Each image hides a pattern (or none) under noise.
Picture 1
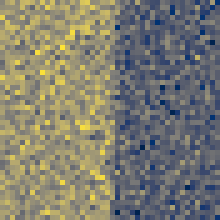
a sharp edge
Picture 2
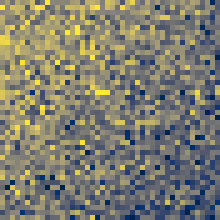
a smooth slope
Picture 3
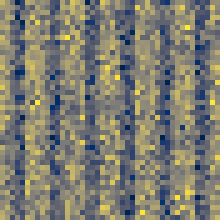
vertical stripes
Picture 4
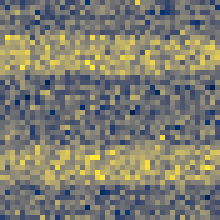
horizontal stripes
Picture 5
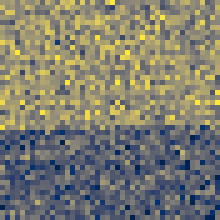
a sharp edge
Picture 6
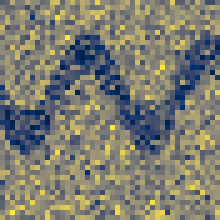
a wavy band
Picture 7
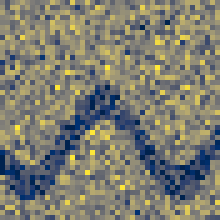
a wavy band
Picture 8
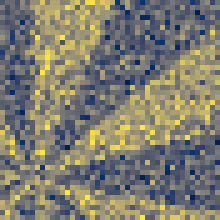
spokes from one point
